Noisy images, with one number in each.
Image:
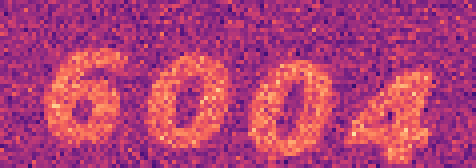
6004
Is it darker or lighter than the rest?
lighter
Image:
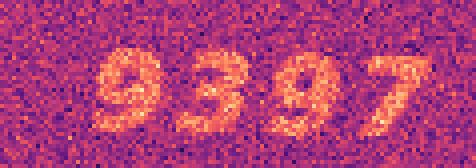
9397
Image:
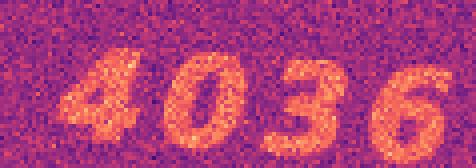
4036
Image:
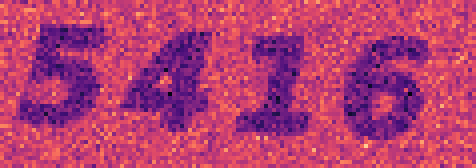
5416
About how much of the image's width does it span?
nearly all
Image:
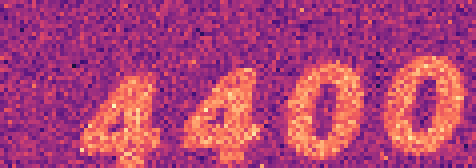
4400
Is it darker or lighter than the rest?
lighter
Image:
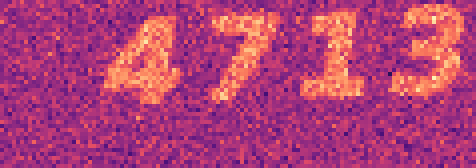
4713
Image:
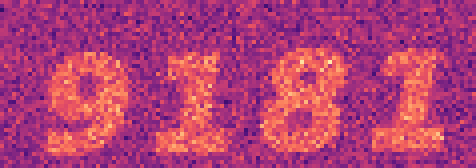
9181
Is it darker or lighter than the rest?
lighter
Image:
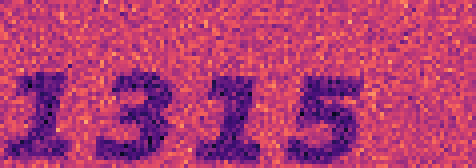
1315
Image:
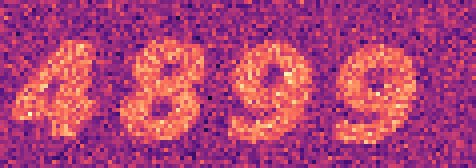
4899
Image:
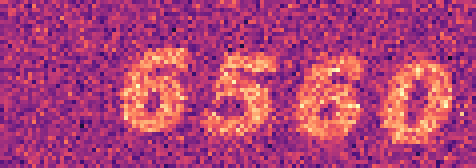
6560
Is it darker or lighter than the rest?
lighter
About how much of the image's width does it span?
two thirds
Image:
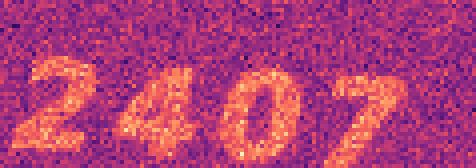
2407
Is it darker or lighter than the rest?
lighter
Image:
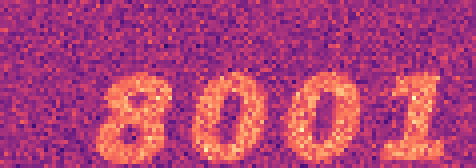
8001
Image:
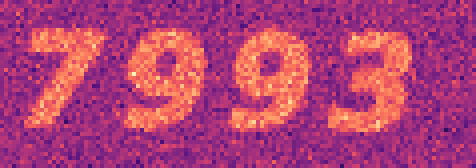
7993
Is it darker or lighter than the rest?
lighter
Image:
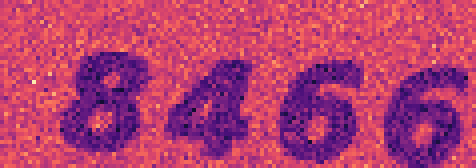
8466
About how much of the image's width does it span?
nearly all
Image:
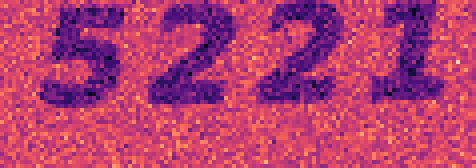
5221
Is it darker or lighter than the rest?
darker
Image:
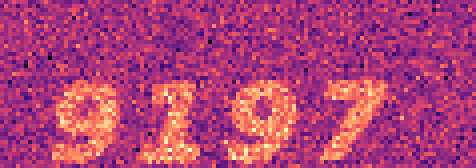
9197
